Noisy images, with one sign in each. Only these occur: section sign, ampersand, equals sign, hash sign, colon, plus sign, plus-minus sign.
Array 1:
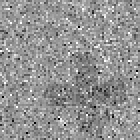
plus sign
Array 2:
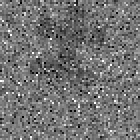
plus-minus sign
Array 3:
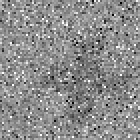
plus sign
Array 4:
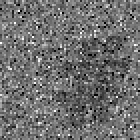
hash sign
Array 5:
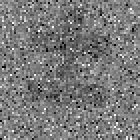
plus-minus sign
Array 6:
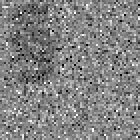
section sign
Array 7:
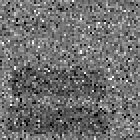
equals sign
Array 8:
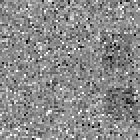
colon
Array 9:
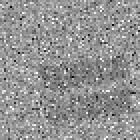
equals sign
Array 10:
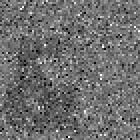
ampersand
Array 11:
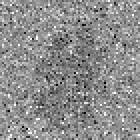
hash sign
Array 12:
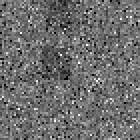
colon
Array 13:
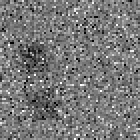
colon
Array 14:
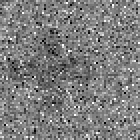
plus sign
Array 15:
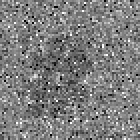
hash sign
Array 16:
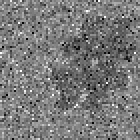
hash sign
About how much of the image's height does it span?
two thirds
